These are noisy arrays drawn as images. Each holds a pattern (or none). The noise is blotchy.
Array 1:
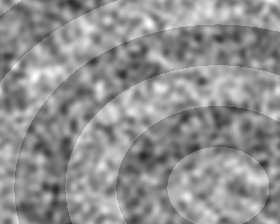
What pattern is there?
rings round one point
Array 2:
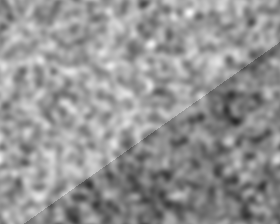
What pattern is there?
a sharp edge
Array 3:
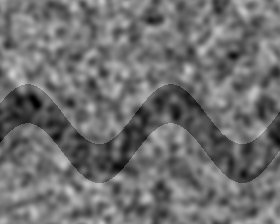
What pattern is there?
a wavy band
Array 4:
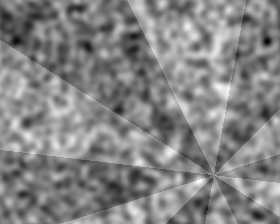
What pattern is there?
spokes from one point
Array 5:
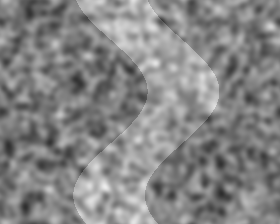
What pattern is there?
a wavy band
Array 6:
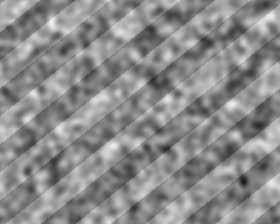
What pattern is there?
diagonal stripes
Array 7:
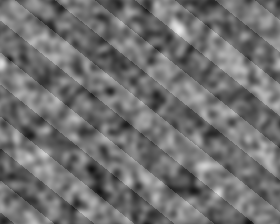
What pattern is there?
diagonal stripes
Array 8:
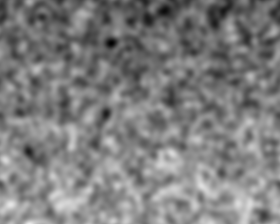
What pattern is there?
a smooth slope
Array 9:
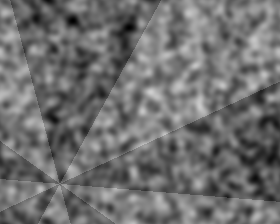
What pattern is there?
spokes from one point
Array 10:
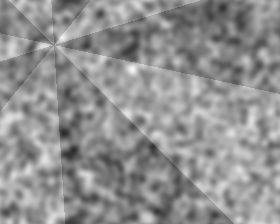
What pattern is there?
spokes from one point
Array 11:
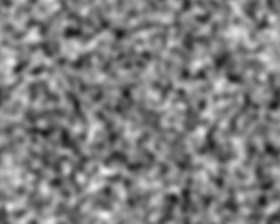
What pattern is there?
only noise
